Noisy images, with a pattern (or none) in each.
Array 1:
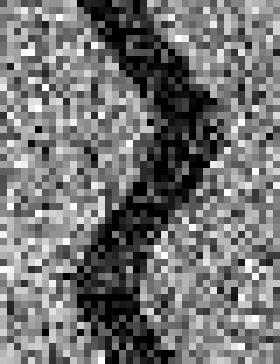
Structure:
a wavy band
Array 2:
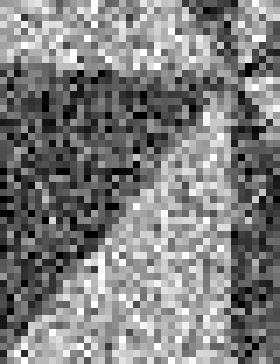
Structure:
spokes from one point
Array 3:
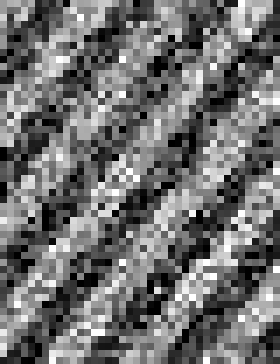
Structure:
diagonal stripes
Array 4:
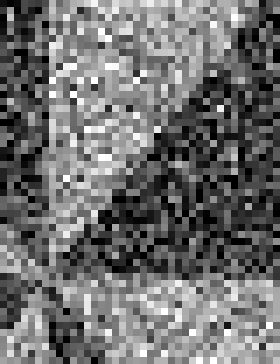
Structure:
spokes from one point
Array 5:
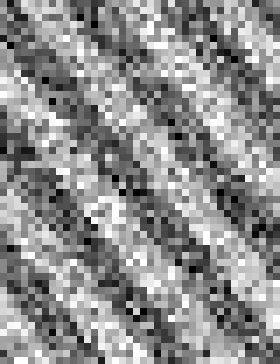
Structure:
diagonal stripes
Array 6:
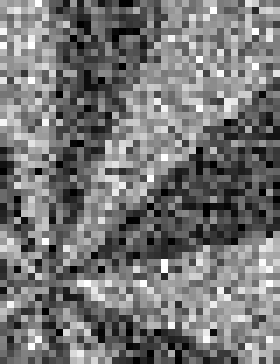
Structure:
spokes from one point
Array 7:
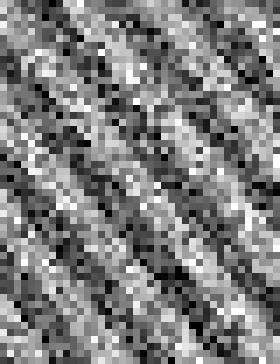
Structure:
diagonal stripes
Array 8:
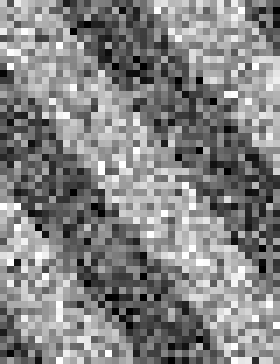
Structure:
diagonal stripes
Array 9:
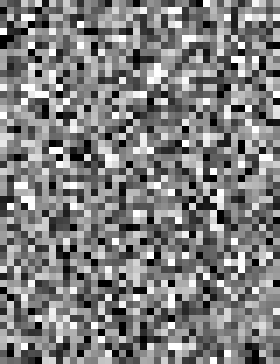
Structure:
only noise
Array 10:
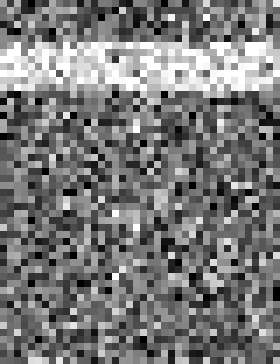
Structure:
one horizontal stripe
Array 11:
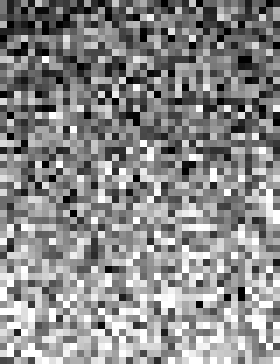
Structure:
a smooth slope
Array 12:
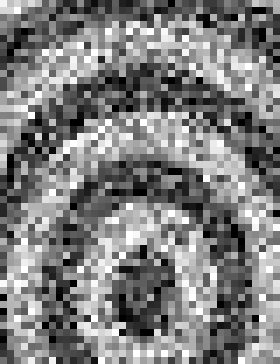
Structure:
rings round one point
